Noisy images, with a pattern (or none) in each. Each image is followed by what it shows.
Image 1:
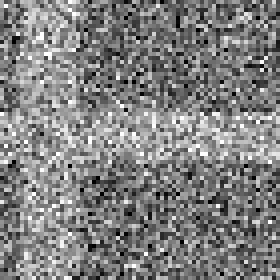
bands of rows crossing bands of columns
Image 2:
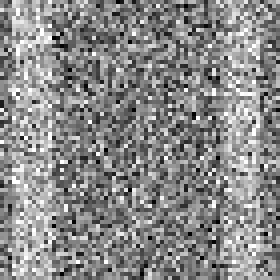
bands of columns
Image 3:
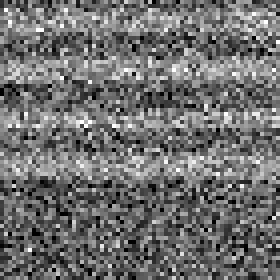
bands of rows
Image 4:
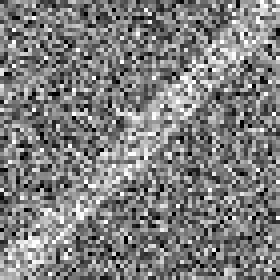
a diagonal band
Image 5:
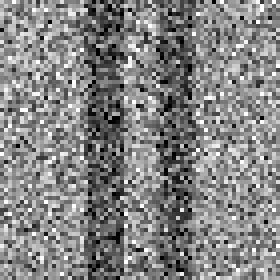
bands of columns
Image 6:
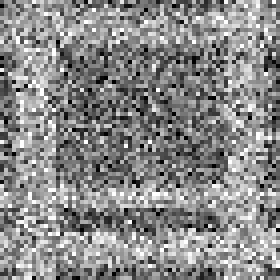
bands of rows crossing bands of columns
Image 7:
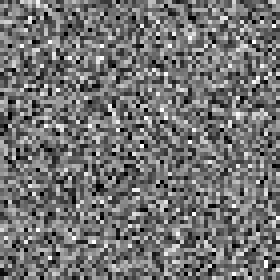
only noise
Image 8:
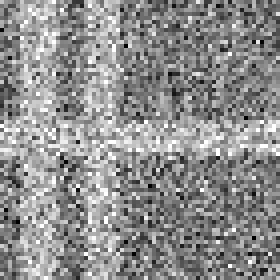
bands of rows crossing bands of columns
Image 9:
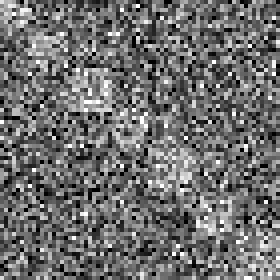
blocks along the diagonal
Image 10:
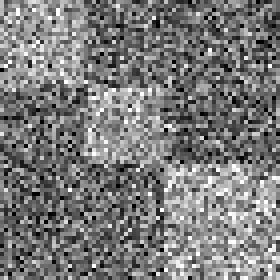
blocks along the diagonal
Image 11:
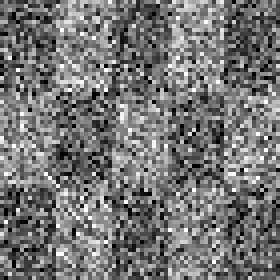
a checkerboard
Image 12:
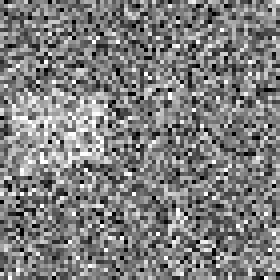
one block
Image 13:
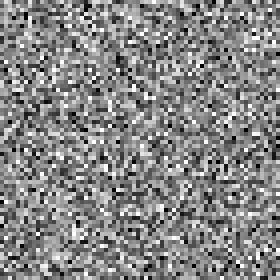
only noise
